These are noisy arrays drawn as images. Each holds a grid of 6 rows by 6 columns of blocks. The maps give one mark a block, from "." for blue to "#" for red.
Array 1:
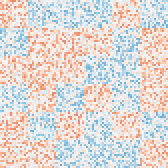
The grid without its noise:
#...#.
.###.#
###..#
.#.#.#
#.#.#.
##...#
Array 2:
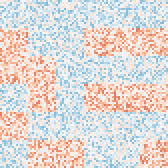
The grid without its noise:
......
#..###
##....
.#.###
#.....
.##..#
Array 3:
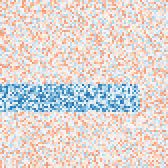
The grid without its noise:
######
######
######
.....#
######
######
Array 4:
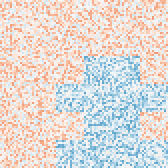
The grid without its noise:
######
######
###..#
##....
###..#
##....
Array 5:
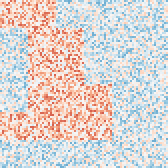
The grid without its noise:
##....
.##...
.##...
.###..
####..
......
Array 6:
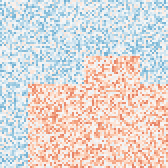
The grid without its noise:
......
......
...##.
.#####
.#####
.#####
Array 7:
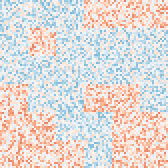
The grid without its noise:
...###
.#....
......
#..##.
##..##
###.##
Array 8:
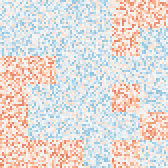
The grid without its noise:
....##
....#.
##....
#...#.
#....#
###.#.
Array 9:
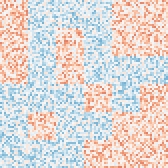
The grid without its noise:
#...##
#.#.##
#.#...
...#.#
.#..##
...###
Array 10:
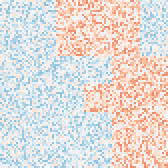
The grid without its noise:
..###.
..###.
....##
...###
....##
....##
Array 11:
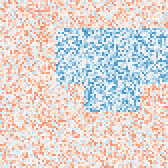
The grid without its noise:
######
##....
##....
###..#
######
######
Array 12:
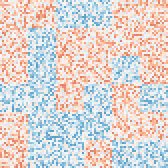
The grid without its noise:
##..##
#.####
#.##.#
..#.#.
#...##
#..#..
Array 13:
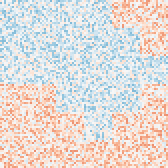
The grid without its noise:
....##
.....#
......
##...#
###.##
######
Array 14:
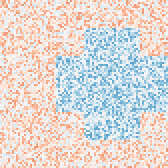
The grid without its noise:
######
###..#
##....
##....
###..#
######
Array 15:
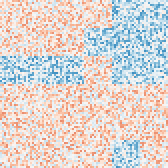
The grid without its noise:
####..
###...
...#..
######
######
####.#
